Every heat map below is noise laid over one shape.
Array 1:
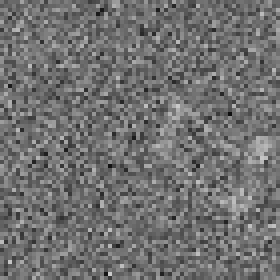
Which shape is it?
pair of musical notes
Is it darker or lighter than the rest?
lighter
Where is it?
middle right
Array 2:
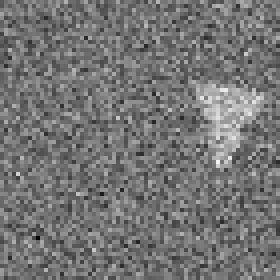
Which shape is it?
chess pawn
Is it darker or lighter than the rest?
lighter
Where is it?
middle right
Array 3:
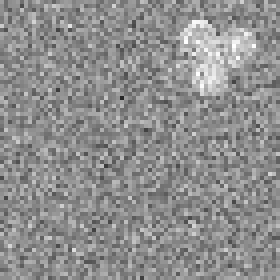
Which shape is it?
club
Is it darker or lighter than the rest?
lighter
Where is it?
top right
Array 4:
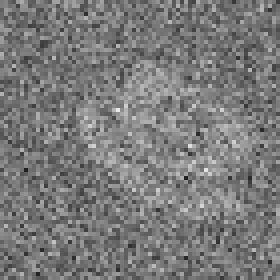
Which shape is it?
telephone
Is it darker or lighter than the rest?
lighter
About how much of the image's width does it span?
two thirds
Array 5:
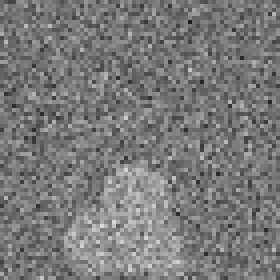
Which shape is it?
heart
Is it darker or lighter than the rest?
lighter
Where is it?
bottom middle
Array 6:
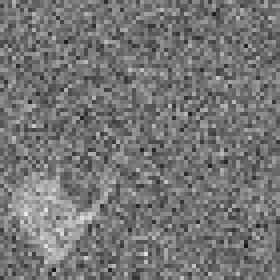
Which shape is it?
flag
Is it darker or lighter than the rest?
lighter
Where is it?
bottom left
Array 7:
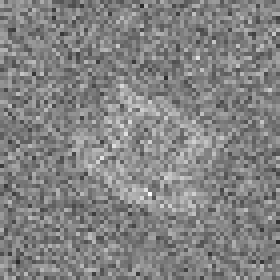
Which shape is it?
telephone
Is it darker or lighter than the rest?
lighter
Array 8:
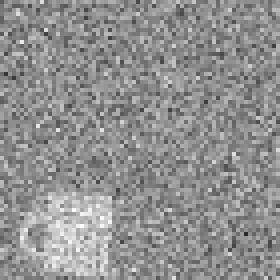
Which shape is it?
cup
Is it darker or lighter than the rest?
lighter
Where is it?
bottom left
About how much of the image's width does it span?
a third
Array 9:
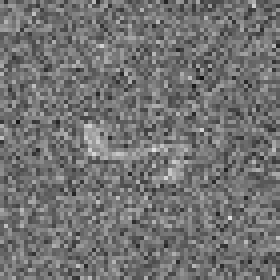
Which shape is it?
musical note
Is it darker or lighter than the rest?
lighter
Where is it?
centre
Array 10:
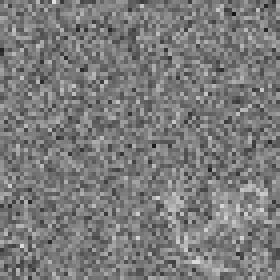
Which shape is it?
anchor
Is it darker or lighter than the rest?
lighter
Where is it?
bottom right
